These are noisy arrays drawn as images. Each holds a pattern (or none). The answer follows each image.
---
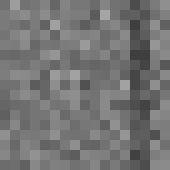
one vertical stripe
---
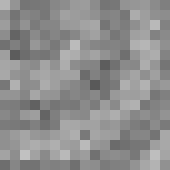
rings round one point
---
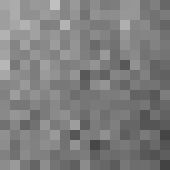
a smooth slope
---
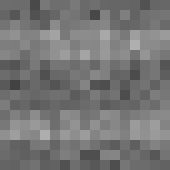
horizontal stripes
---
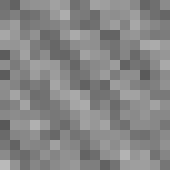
diagonal stripes
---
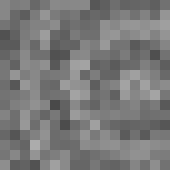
rings round one point
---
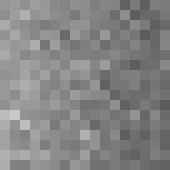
a smooth slope
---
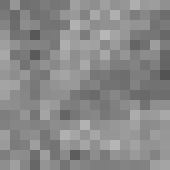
spokes from one point
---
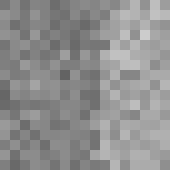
a sharp edge
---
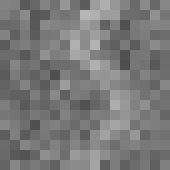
a wavy band
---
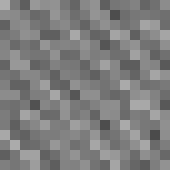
diagonal stripes
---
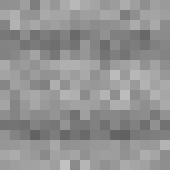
horizontal stripes
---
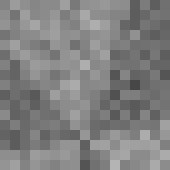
spokes from one point
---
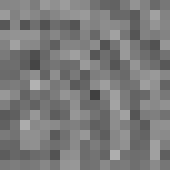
rings round one point
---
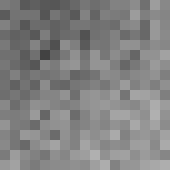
a smooth slope
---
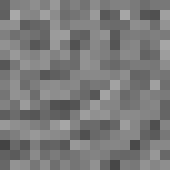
rings round one point
